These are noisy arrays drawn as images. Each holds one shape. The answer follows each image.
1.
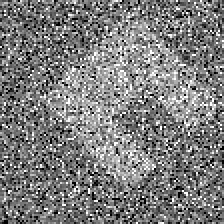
light square with a notch
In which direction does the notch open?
down and right
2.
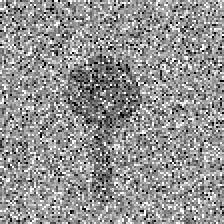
dark lollipop
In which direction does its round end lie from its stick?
up
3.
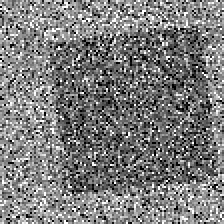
dark square
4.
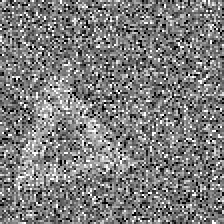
light triangle frame
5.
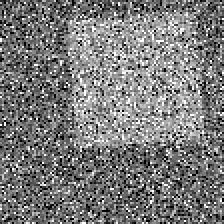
light square
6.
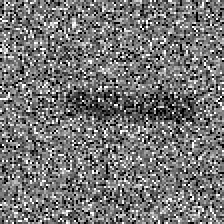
dark bar
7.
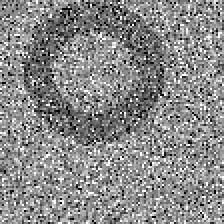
dark ring
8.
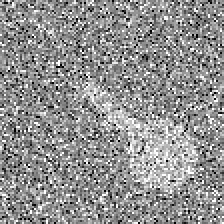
light lollipop
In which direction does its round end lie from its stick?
down and right
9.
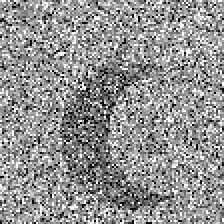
dark crescent
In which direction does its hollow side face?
right
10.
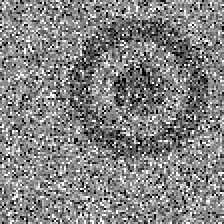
dark bullseye
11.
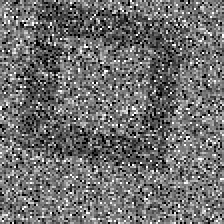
dark square frame
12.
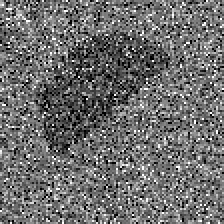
dark half disc
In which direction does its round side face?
up and left
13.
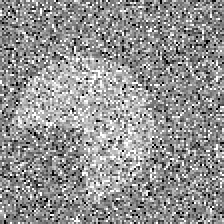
light disc with a wedge cut out
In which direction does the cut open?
down and left
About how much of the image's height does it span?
two thirds
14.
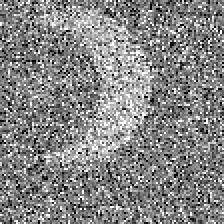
light crescent
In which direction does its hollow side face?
left
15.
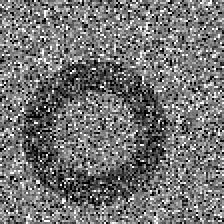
dark ring
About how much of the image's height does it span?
two thirds
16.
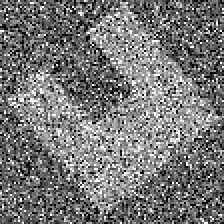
light square with a notch
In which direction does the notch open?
up and left
